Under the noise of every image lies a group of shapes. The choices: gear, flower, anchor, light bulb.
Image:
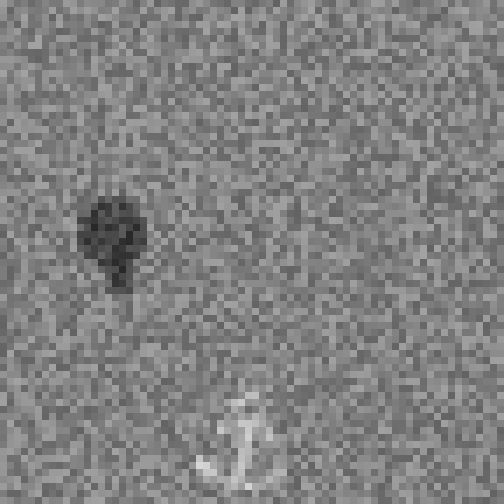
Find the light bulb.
middle left
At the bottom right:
nothing
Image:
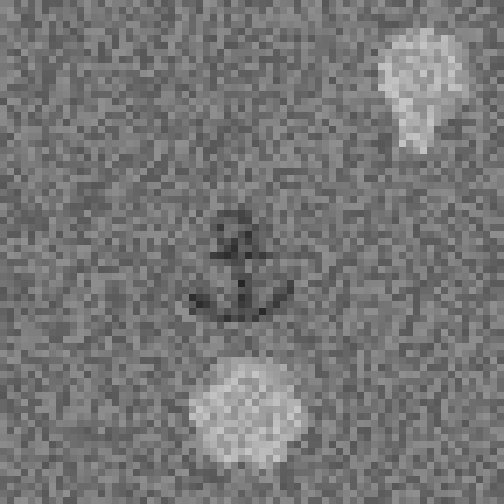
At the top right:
light bulb
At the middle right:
nothing
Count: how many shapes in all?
3
